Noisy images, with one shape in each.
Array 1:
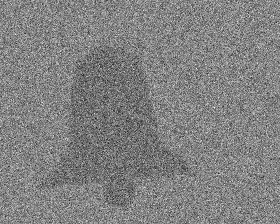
bell
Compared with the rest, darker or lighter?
darker
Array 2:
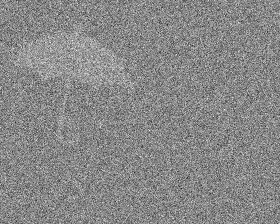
umbrella
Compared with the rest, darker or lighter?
lighter
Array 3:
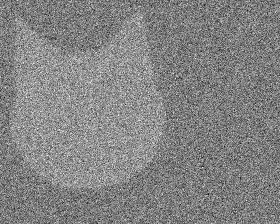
cat's head
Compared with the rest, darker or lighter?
lighter
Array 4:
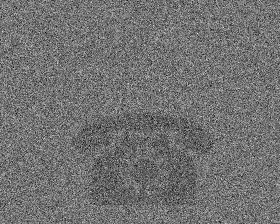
telephone
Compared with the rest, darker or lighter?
darker
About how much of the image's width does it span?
half
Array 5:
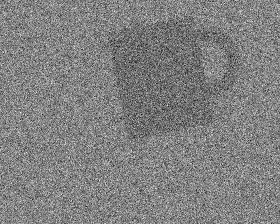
cup
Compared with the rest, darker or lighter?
darker
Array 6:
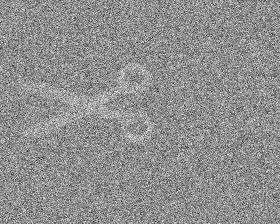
pair of scissors
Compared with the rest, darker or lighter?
lighter
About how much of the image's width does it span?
half
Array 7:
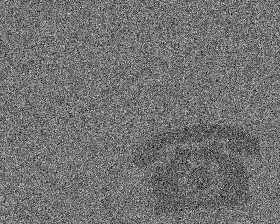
telephone
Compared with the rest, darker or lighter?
darker
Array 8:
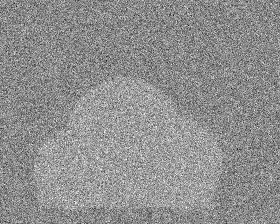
cloud
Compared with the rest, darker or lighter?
lighter
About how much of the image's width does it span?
two thirds
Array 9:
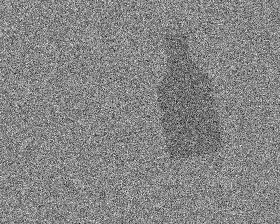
bottle
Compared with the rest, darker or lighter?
darker
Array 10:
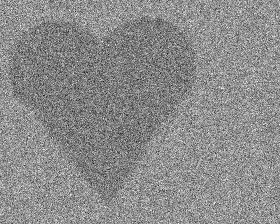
heart
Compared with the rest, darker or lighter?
darker
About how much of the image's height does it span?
nearly all
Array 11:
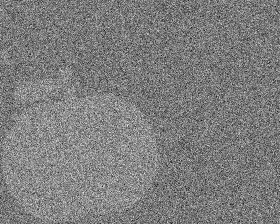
apple
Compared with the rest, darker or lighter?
lighter
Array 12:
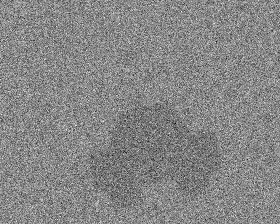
car
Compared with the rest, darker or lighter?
darker
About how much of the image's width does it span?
half
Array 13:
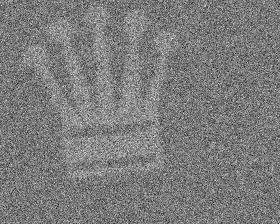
chess queen
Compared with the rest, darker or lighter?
lighter
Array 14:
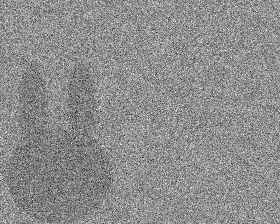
rabbit's head
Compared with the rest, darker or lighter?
darker
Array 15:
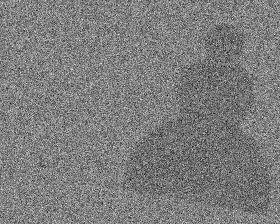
chess pawn
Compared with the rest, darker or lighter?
darker
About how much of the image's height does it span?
nearly all
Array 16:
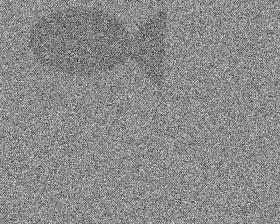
fish
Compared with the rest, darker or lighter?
darker
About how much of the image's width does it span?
half
